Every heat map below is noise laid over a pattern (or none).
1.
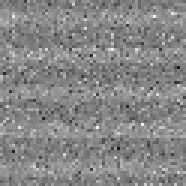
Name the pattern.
horizontal stripes
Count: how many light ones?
5
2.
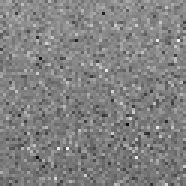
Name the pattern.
a smooth slope
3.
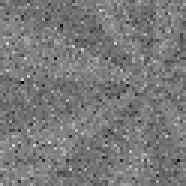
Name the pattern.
spokes from one point
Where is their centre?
middle right
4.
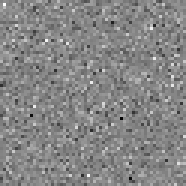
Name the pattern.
only noise
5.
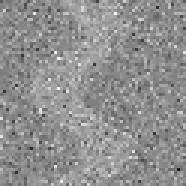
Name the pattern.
a wavy band
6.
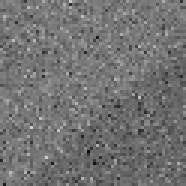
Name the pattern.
a sharp edge
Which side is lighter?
top left
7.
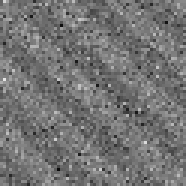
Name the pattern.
diagonal stripes
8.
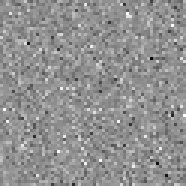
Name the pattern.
only noise
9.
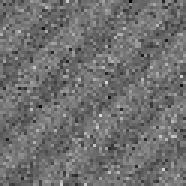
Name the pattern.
diagonal stripes
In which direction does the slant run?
bottom left to top right
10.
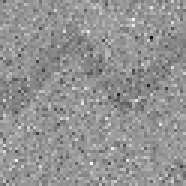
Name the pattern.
a wavy band
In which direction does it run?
left to right
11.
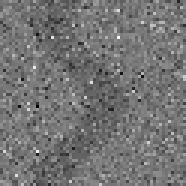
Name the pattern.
a wavy band
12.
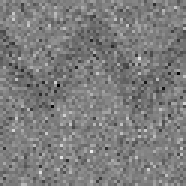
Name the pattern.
a wavy band
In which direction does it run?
left to right
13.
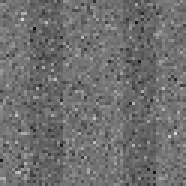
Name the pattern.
vertical stripes
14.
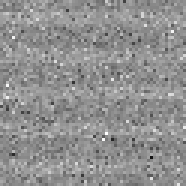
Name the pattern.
horizontal stripes
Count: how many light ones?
5
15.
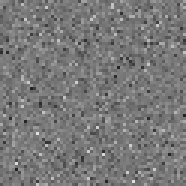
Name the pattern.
only noise
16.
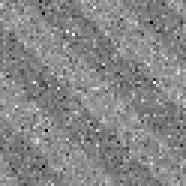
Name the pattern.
diagonal stripes
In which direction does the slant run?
top left to bottom right
